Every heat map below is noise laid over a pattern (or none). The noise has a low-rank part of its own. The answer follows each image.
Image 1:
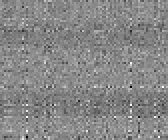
horizontal stripes
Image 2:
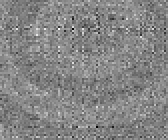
rings round one point
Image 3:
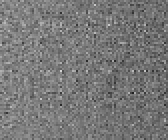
a smooth slope
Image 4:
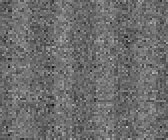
vertical stripes
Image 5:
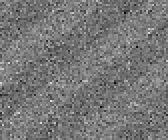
diagonal stripes
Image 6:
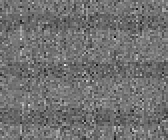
horizontal stripes
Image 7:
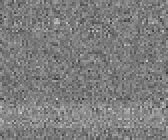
one horizontal stripe
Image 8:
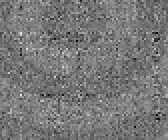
rings round one point
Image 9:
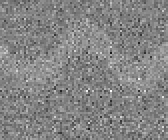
a wavy band
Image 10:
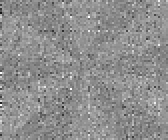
spokes from one point
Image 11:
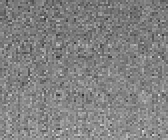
a smooth slope
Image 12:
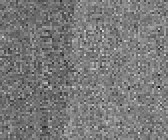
a sharp edge
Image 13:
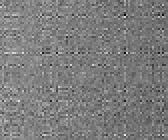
a smooth slope
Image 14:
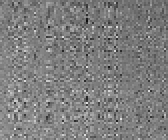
a smooth slope
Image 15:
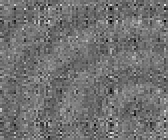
rings round one point
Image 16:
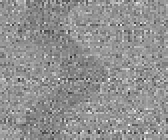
a wavy band
